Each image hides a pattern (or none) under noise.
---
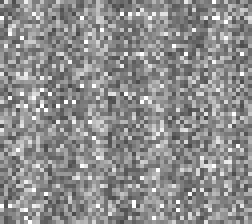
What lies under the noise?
vertical stripes
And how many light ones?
4
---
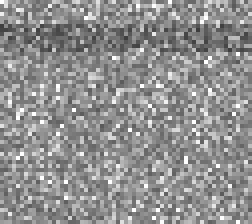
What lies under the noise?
one horizontal stripe
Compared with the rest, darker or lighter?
darker
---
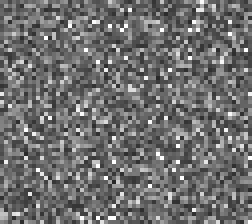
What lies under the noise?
only noise
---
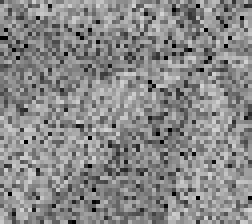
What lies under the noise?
spokes from one point
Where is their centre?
top right
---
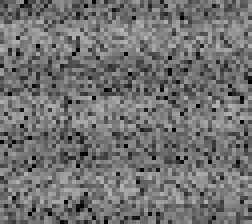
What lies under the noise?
horizontal stripes
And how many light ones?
3
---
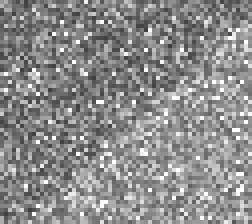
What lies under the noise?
a sharp edge
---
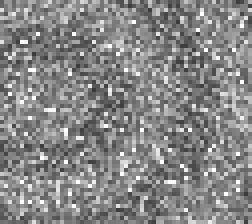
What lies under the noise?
rings round one point
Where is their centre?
middle left
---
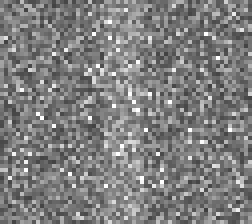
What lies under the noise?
one vertical stripe
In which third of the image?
middle
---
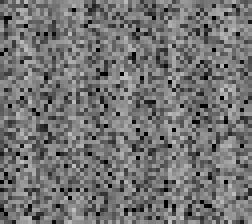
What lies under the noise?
vertical stripes
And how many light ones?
5
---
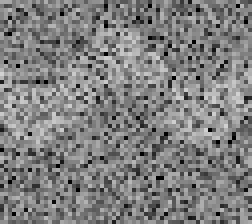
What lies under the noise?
a wavy band
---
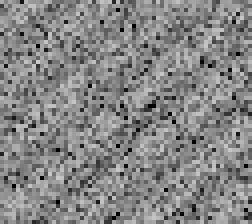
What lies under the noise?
diagonal stripes
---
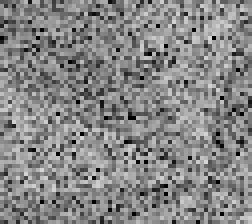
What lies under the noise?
spokes from one point
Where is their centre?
bottom right
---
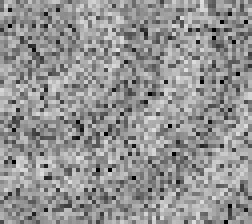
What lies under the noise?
rings round one point
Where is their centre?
top left
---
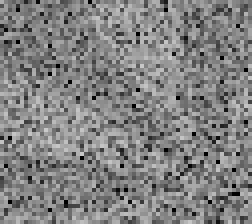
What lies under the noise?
spokes from one point
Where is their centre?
bottom right
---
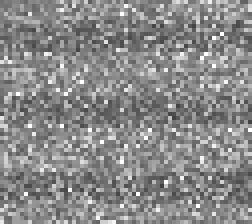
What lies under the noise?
horizontal stripes
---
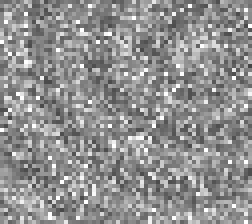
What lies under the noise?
rings round one point
